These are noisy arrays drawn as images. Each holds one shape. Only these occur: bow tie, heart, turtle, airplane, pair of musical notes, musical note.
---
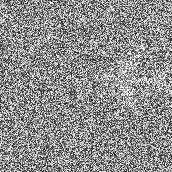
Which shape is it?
airplane
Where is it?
middle right
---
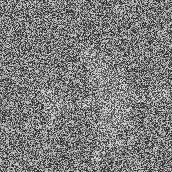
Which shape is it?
airplane
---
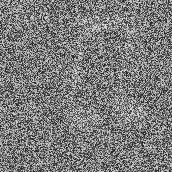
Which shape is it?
pair of musical notes
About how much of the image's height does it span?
two thirds
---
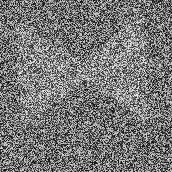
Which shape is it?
bow tie
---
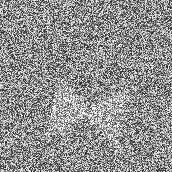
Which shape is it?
bow tie
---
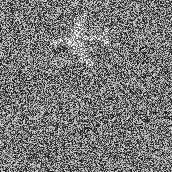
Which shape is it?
airplane
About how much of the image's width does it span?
a third
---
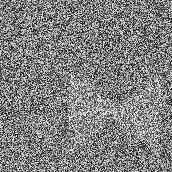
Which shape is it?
bow tie
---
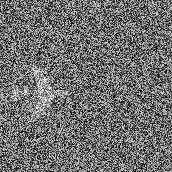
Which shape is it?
airplane
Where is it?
middle left
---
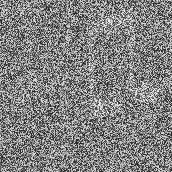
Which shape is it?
pair of musical notes
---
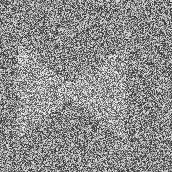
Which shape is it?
bow tie
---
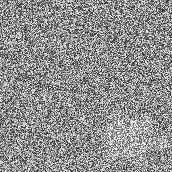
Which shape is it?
turtle
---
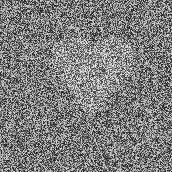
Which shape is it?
heart
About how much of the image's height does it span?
half
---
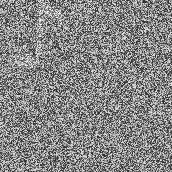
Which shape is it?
musical note
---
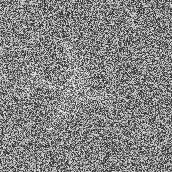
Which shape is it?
airplane
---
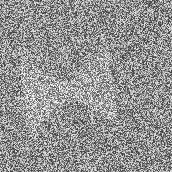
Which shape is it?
bow tie
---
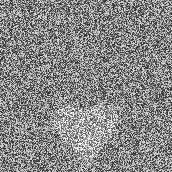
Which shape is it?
heart
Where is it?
bottom middle
